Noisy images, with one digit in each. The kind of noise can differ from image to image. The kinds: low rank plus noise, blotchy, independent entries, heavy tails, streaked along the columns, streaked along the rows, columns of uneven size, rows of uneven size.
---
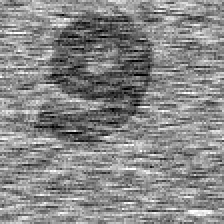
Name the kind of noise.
streaked along the rows
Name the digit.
9
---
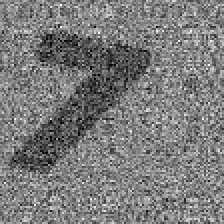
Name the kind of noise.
low rank plus noise
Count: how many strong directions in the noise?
three or four
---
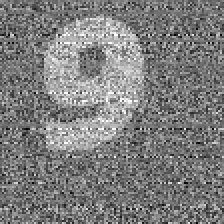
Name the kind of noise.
rows of uneven size
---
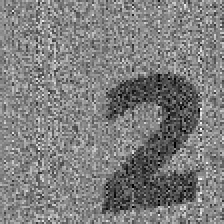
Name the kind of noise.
columns of uneven size
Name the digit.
2
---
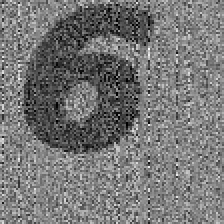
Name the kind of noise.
columns of uneven size
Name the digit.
6
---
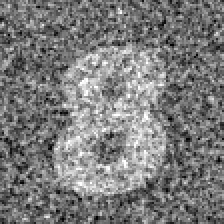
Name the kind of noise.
blotchy
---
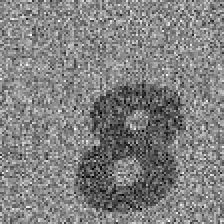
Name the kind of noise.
low rank plus noise
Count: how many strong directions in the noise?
five to eight
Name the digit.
8
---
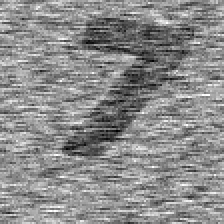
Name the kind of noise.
streaked along the rows
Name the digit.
7
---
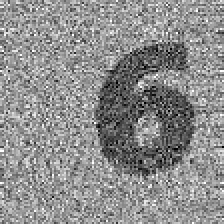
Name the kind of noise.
low rank plus noise
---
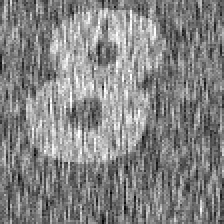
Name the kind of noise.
streaked along the columns
